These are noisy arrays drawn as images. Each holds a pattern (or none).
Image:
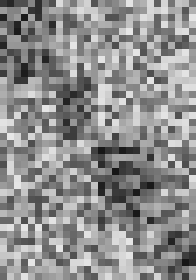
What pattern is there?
blocks along the diagonal
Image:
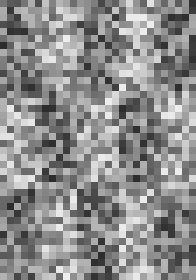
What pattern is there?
a checkerboard
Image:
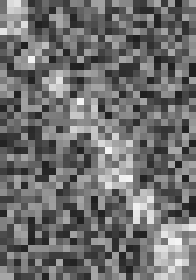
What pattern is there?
blocks along the diagonal
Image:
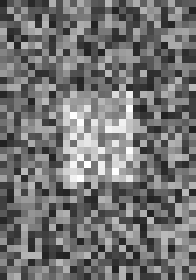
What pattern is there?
one block
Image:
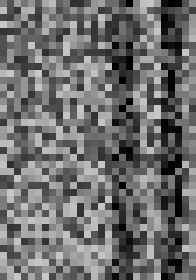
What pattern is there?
bands of columns
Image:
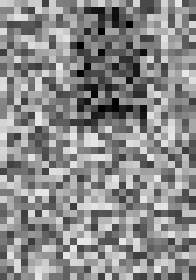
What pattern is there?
one block
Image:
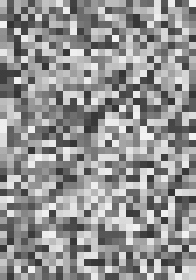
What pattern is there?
only noise
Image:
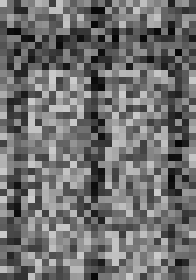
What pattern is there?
bands of rows crossing bands of columns
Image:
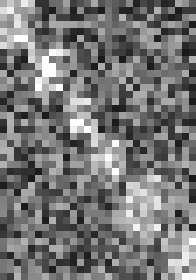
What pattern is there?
blocks along the diagonal
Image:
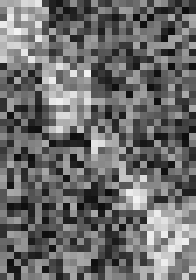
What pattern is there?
blocks along the diagonal
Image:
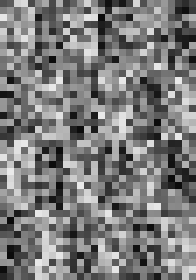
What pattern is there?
a checkerboard
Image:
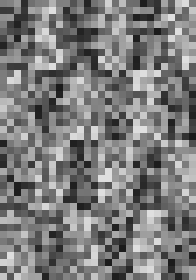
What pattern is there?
a checkerboard
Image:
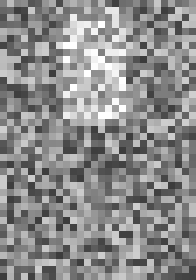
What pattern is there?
one block
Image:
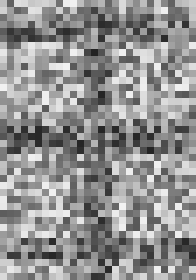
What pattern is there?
bands of rows crossing bands of columns
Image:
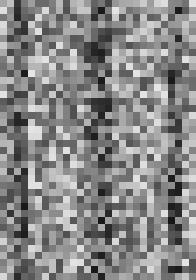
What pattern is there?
bands of columns
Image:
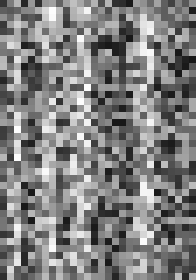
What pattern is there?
bands of columns
